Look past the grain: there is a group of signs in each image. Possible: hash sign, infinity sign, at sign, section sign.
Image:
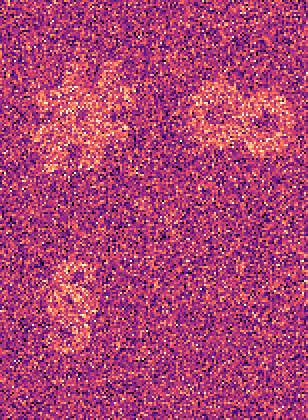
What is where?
top left: hash sign; top right: infinity sign; bottom left: section sign
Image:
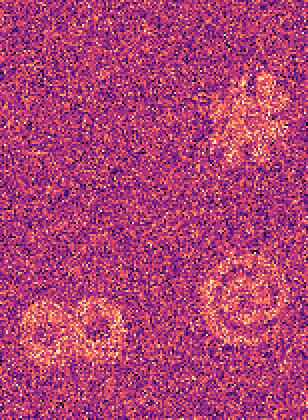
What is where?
top right: hash sign; bottom left: infinity sign; bottom right: at sign
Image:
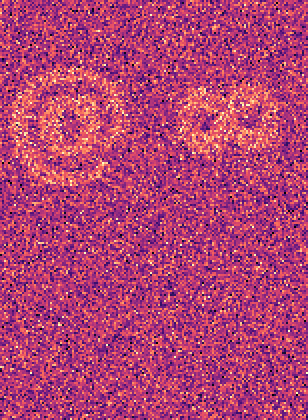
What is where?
top left: at sign; top right: infinity sign
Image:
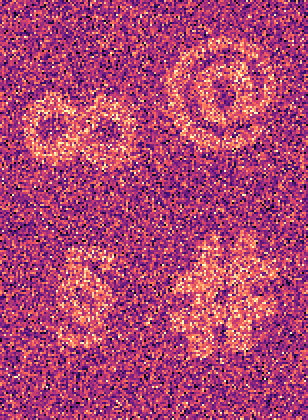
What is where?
top left: infinity sign; top right: at sign; bottom left: section sign; bottom right: hash sign
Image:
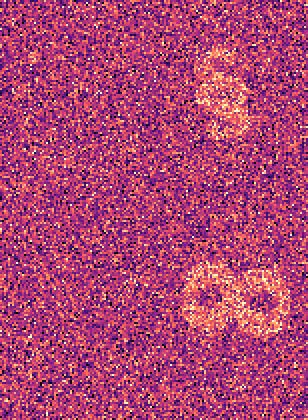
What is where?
top right: section sign; bottom right: infinity sign
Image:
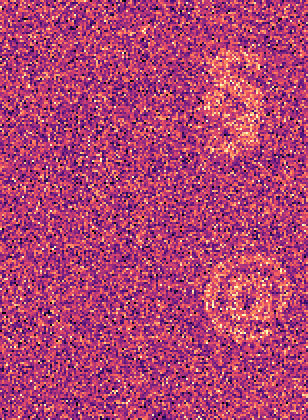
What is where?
top right: section sign; bottom right: at sign
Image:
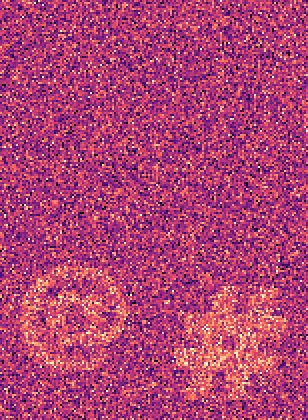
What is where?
bottom left: at sign; bottom right: hash sign
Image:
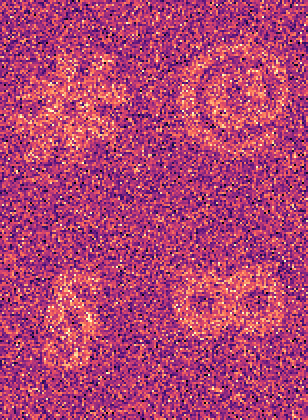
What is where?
top left: hash sign; top right: at sign; bottom left: section sign; bottom right: infinity sign
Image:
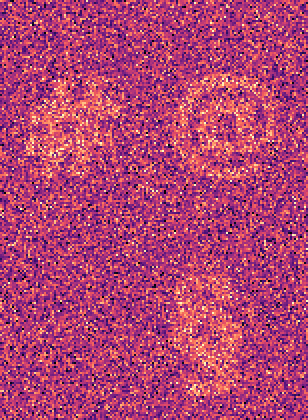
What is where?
top left: hash sign; top right: at sign; bottom right: section sign
